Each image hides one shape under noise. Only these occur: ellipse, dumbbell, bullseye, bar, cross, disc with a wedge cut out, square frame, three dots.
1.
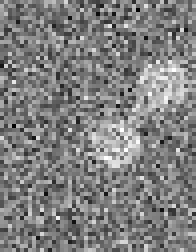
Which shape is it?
dumbbell
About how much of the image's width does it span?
half
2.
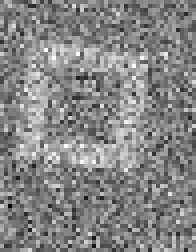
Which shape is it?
square frame
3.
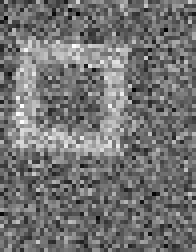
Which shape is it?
square frame
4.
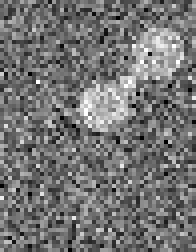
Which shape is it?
dumbbell
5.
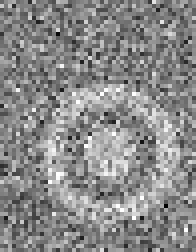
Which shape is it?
bullseye
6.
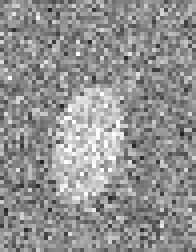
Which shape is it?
ellipse
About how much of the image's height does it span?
half
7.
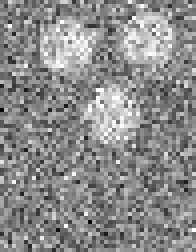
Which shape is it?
three dots
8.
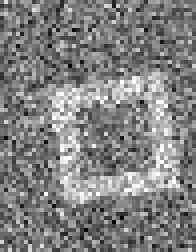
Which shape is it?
square frame
